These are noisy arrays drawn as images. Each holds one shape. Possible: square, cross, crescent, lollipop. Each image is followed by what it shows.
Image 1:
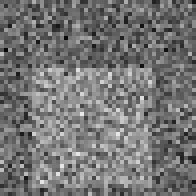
light square
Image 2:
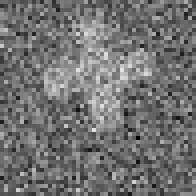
light cross
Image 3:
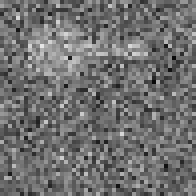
light lollipop
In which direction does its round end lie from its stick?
left
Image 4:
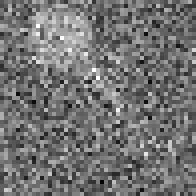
light lollipop
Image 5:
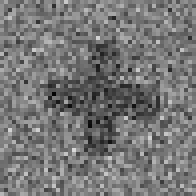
dark cross
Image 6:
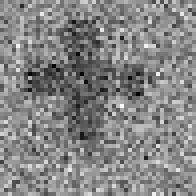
dark cross
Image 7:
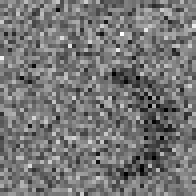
dark crescent
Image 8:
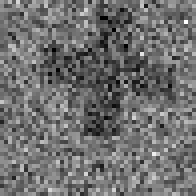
dark cross
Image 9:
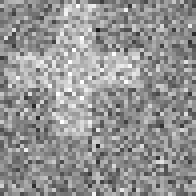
light cross
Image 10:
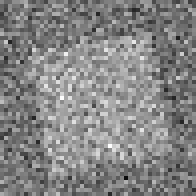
light square
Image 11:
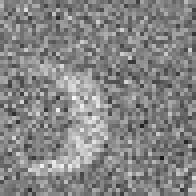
light crescent
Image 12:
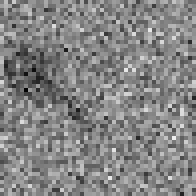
dark lollipop
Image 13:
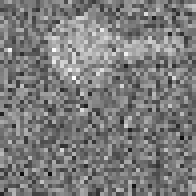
light lollipop
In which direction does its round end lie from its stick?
left
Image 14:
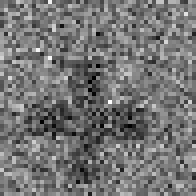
dark cross
